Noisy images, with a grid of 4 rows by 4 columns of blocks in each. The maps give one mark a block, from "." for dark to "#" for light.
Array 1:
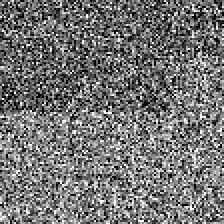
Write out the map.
. . . .
. . . #
# # # #
# # # #
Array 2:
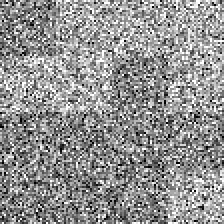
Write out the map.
. # # #
# # . #
. . . .
. . . #
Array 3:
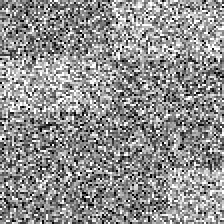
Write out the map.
. . # #
# # . .
. . . .
. . . #
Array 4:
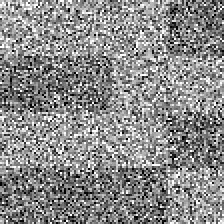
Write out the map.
# # # .
. . # #
# # # .
. . . #
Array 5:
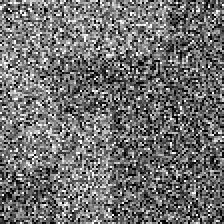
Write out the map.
# # # .
# . . .
# # . .
. # . .
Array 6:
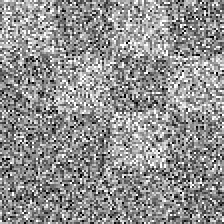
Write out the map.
# . # .
. # . #
. . # .
. . . .
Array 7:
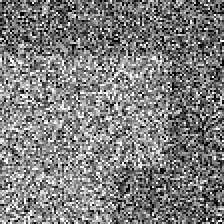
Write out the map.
. . . .
# # # .
# # # .
# # . .
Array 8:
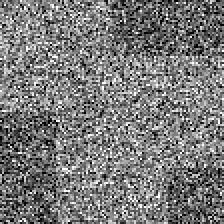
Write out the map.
# # . .
# # # #
. # # #
. # # .
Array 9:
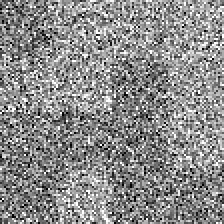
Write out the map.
. # # #
# # . #
. . . #
. # . .
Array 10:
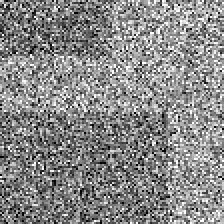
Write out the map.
. . # #
# # # #
. . . #
. . . #
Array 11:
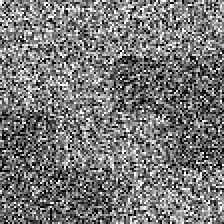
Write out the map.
# # # #
# # . .
. # # .
. . # #
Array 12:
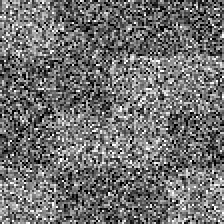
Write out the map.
# . . .
. . # #
. # # .
# . . #
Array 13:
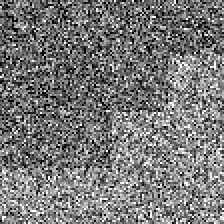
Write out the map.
. . . .
. . . #
. . # #
# # # #
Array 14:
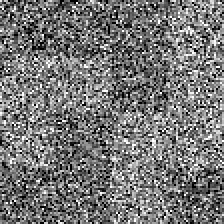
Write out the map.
. . . #
# # . #
# . # #
. . # .
